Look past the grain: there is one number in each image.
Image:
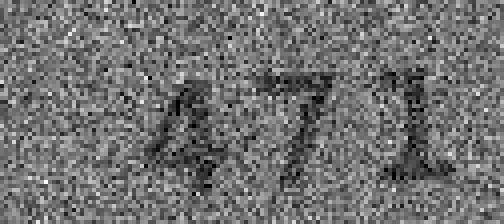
471
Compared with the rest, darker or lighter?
darker
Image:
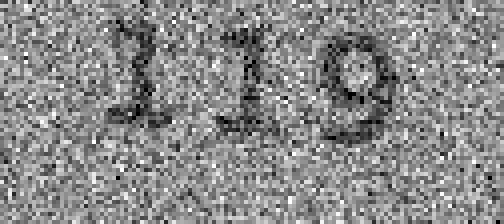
119
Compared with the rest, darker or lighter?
darker
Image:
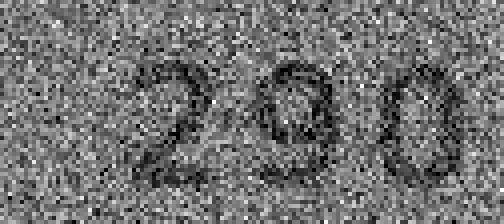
290
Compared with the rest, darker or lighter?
darker
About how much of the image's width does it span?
two thirds
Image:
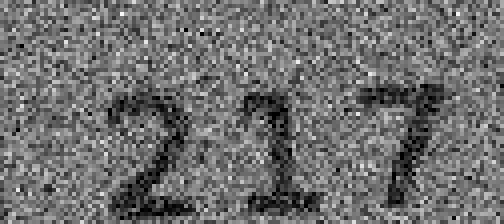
217
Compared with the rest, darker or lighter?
darker
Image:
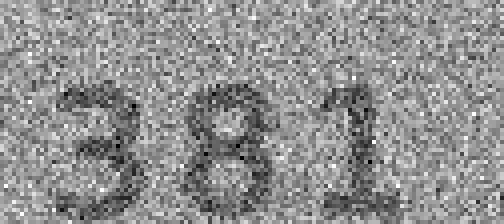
381
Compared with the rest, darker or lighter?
darker
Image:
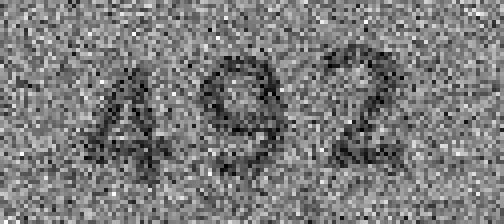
492
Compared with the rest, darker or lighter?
darker
